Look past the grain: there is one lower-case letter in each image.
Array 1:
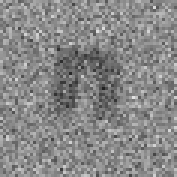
n
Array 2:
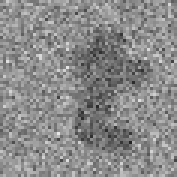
t
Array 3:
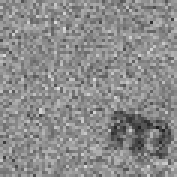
m
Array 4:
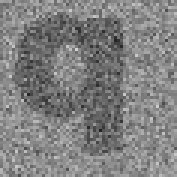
q
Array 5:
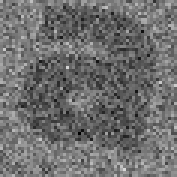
a
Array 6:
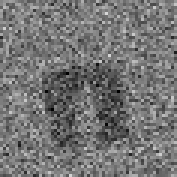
n
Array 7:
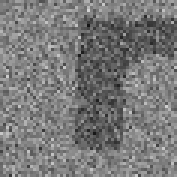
r
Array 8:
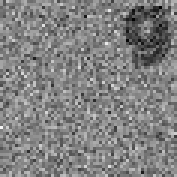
g
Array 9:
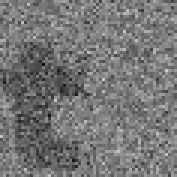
t
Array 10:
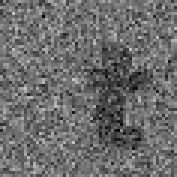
t
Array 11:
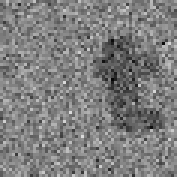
t
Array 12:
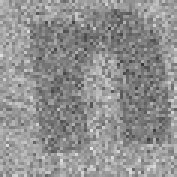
n
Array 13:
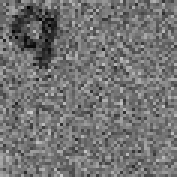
q
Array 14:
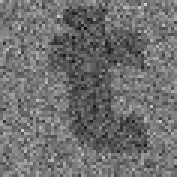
t
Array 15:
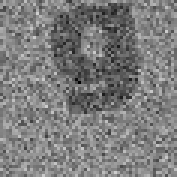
g
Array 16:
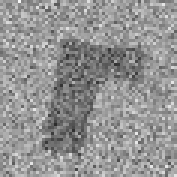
r
